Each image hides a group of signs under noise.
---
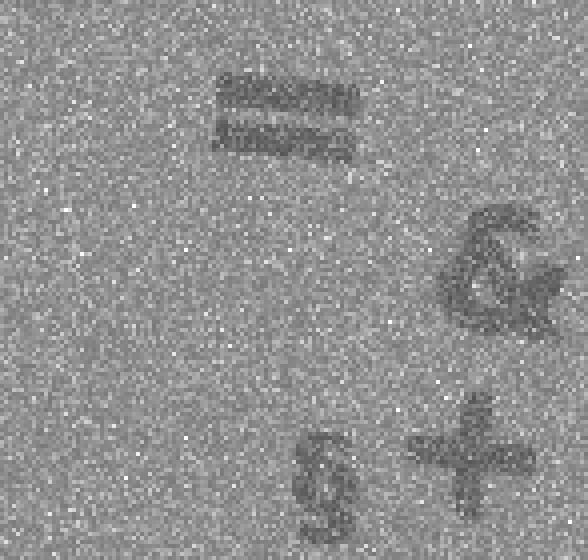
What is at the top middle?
equals sign
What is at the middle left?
nothing
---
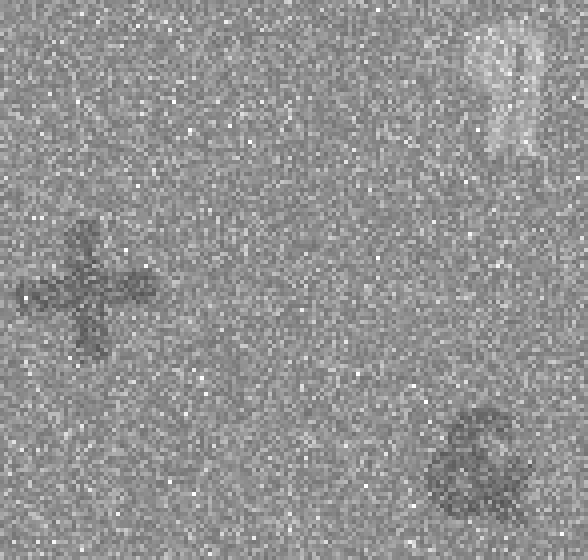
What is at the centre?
nothing
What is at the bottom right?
ampersand
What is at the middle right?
nothing
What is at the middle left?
plus sign
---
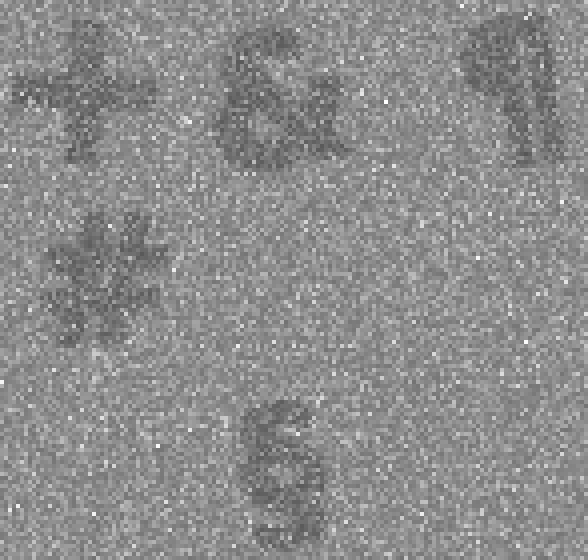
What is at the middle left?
hash sign
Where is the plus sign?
top left
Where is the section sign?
bottom middle
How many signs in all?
5
